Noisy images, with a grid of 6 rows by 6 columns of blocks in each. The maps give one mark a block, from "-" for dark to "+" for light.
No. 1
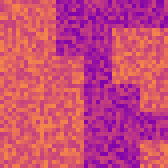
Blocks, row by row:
++----
++--++
+++-++
+++--+
+++---
+++--+
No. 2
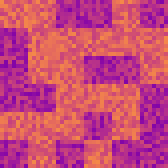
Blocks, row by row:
++--+-
-+++++
-++--+
--+++-
+++-+-
-+-+--
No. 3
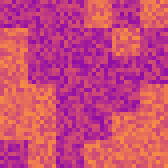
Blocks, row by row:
---+-+
+---+-
+-----
++---+
++--++
-+-+++
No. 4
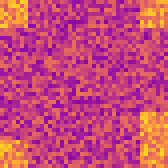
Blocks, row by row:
+----+
------
------
------
-----+
+----+
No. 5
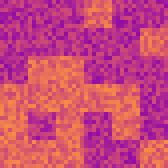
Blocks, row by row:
---+--
-----+
-++---
+++++-
+-+-+-
+++--+
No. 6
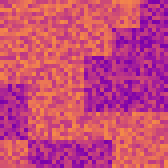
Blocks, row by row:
+++++-
++++--
+++---
-++---
-+++++
+---++
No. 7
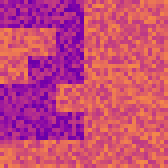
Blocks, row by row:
---+++
++-+++
+--+++
--++++
---+++
++++++
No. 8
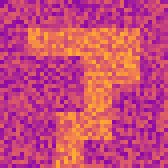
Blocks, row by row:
------
-++++-
---++-
---+--
--++--
--+---
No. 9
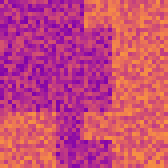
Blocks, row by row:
---+++
----++
----++
----++
++-+++
++--++
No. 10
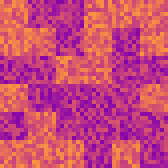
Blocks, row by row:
+--+++
++-+-+
--++--
+----+
-+----
+++-+-
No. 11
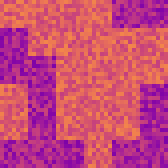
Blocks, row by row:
++++--
-+++++
--++++
+-+++-
+-+++-
---+--
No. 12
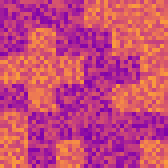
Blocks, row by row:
---+++
-+--++
+++--+
-+--++
+-----
+-+--+
